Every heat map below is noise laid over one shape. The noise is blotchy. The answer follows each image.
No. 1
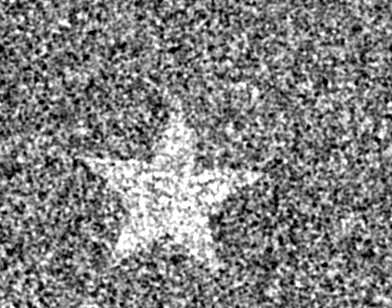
light star
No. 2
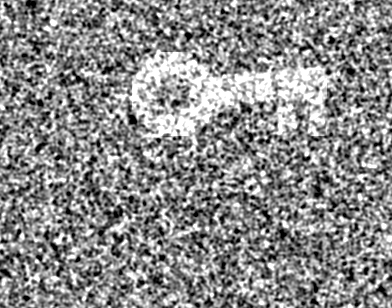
light key
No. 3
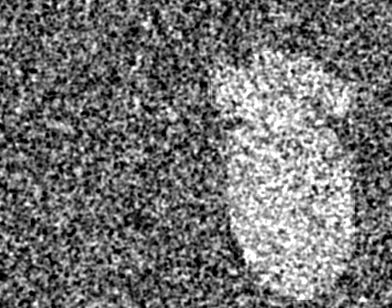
light footprint
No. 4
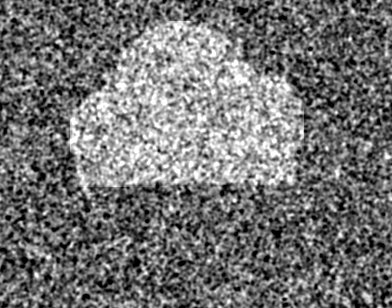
light cloud
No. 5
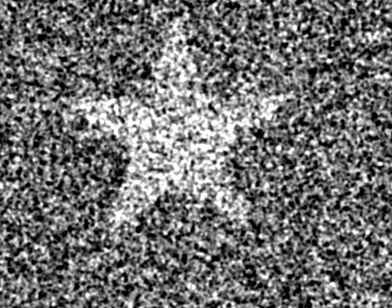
light star
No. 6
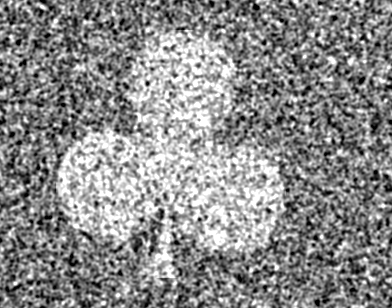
light club
